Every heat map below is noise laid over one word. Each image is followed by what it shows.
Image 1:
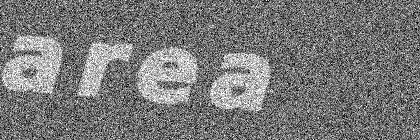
area
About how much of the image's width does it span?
two thirds
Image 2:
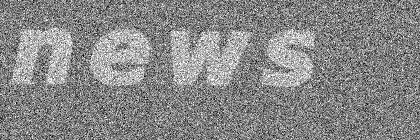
news
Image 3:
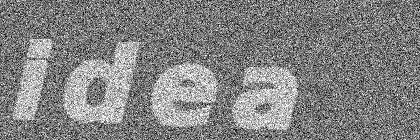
idea
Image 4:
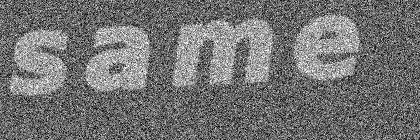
same
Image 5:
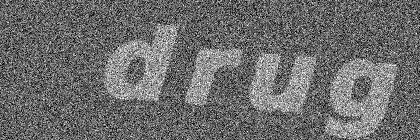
drug
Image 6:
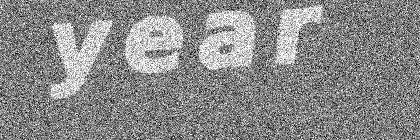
year
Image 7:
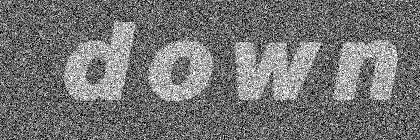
down
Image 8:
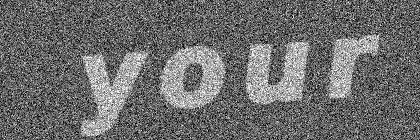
your
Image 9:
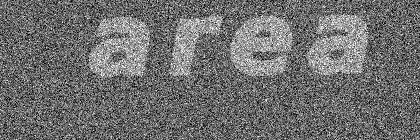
area
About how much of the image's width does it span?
two thirds
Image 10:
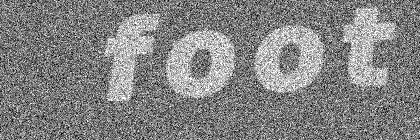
foot
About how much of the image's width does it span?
two thirds
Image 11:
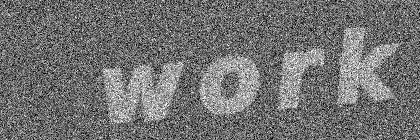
work
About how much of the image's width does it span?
two thirds
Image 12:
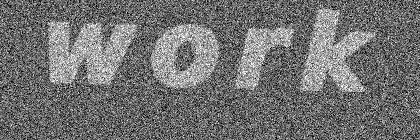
work
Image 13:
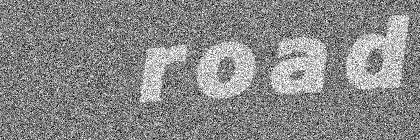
road
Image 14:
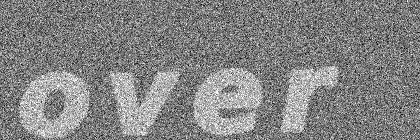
over
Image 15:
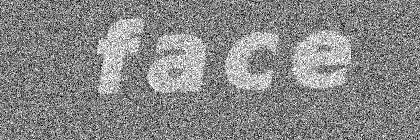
face
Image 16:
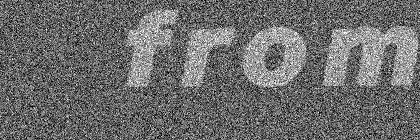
from
